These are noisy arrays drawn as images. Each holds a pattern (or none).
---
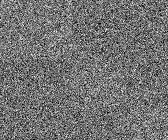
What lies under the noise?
blocks along the diagonal
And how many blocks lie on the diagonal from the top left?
3
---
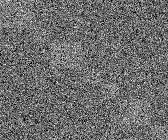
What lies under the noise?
blocks along the diagonal
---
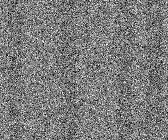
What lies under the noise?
bands of columns
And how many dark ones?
4
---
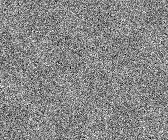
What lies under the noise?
a checkerboard
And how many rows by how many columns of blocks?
4 by 6
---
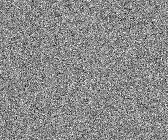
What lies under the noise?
only noise
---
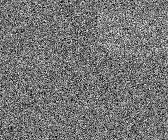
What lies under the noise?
one block
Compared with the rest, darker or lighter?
lighter
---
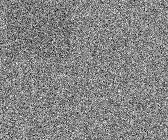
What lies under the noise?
one block
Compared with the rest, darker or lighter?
darker
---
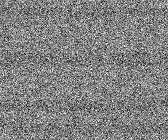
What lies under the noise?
bands of rows
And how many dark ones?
4
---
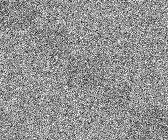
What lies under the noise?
blocks along the diagonal
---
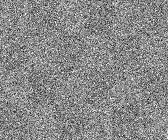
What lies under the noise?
a checkerboard
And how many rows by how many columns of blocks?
4 by 6
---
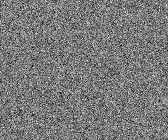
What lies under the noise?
only noise
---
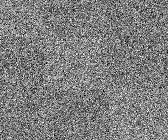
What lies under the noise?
blocks along the diagonal
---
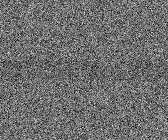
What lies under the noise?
one band of rows
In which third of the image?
middle
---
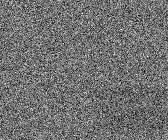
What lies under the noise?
one block
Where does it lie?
bottom right
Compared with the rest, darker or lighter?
darker
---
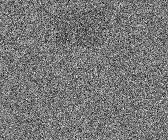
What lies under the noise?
one block
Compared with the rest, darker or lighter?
darker
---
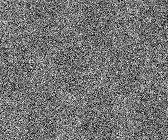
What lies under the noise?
a checkerboard
